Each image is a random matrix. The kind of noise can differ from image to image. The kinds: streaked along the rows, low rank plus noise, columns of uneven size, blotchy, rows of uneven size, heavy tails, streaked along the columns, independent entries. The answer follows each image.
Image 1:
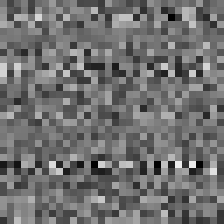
rows of uneven size
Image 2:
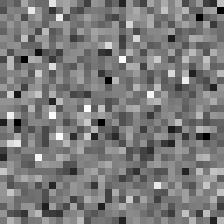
heavy tails
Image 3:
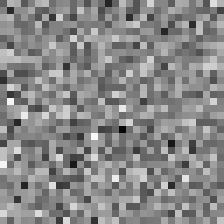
independent entries
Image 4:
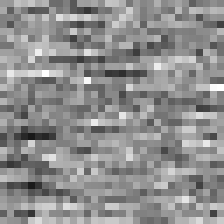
streaked along the rows
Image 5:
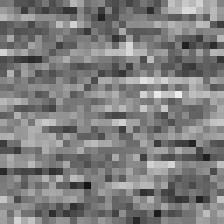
streaked along the rows
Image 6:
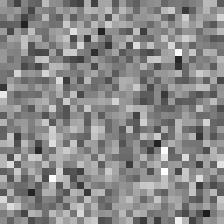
independent entries
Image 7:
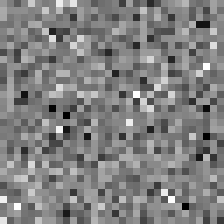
heavy tails
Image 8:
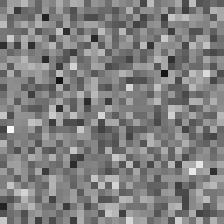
independent entries
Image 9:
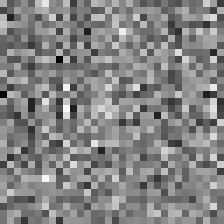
low rank plus noise
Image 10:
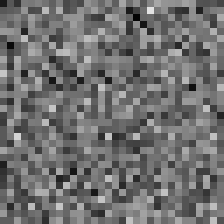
independent entries
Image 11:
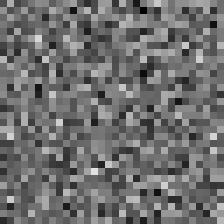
independent entries
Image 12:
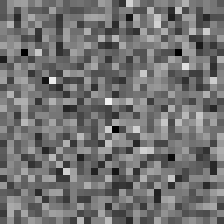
independent entries
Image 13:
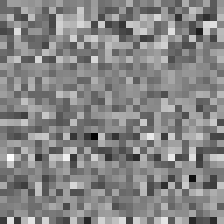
rows of uneven size
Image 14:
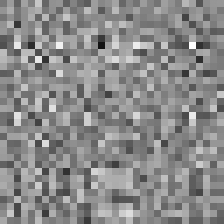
low rank plus noise
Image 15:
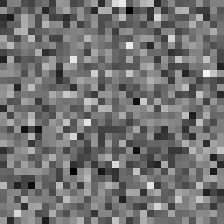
independent entries
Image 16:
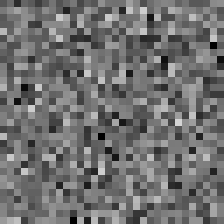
independent entries
